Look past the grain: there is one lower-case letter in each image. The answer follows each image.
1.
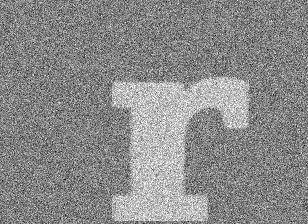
r
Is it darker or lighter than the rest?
lighter
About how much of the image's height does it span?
two thirds
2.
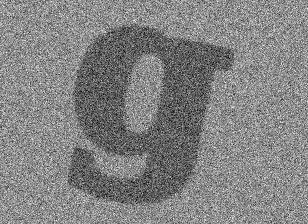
g
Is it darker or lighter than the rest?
darker
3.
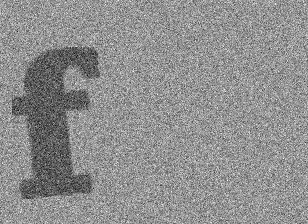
f
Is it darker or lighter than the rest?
darker
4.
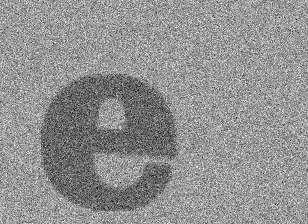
e
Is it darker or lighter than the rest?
darker
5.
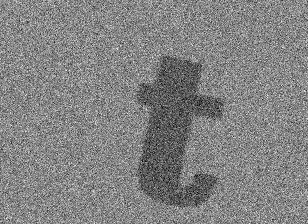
t
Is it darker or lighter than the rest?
darker
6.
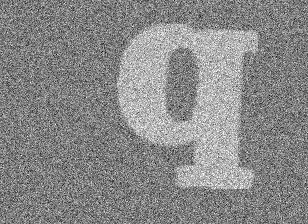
q
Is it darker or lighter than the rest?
lighter
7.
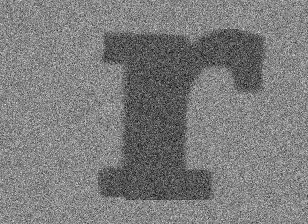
r
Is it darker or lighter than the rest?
darker
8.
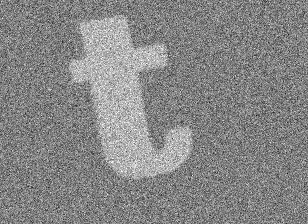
t
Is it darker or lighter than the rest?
lighter
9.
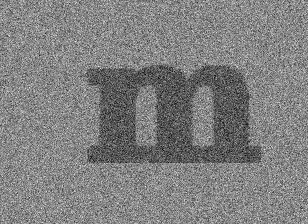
m
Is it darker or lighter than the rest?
darker
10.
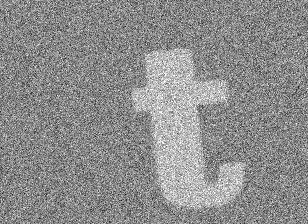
t
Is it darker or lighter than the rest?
lighter
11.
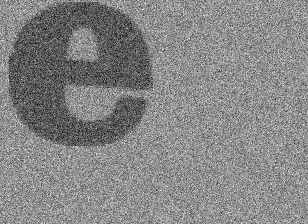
e
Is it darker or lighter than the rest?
darker
